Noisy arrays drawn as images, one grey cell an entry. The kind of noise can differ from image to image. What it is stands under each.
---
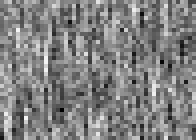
streaked along the columns
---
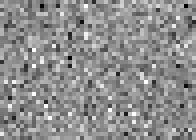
heavy tails
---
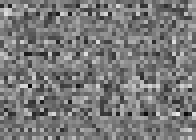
rows of uneven size
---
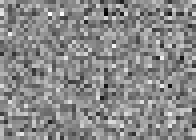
low rank plus noise
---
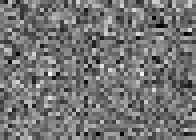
low rank plus noise
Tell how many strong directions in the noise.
one
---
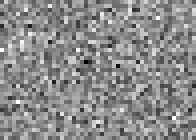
independent entries
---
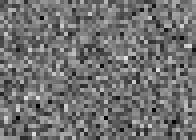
independent entries
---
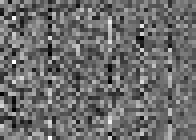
columns of uneven size
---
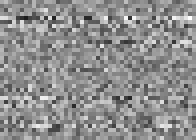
rows of uneven size
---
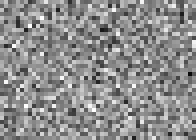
independent entries
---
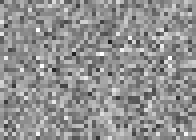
independent entries
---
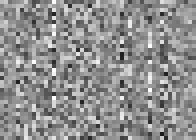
columns of uneven size
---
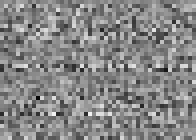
rows of uneven size
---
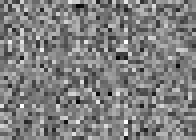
low rank plus noise
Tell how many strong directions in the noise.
one
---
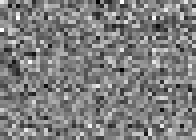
low rank plus noise
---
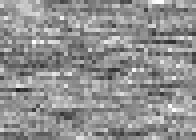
streaked along the rows
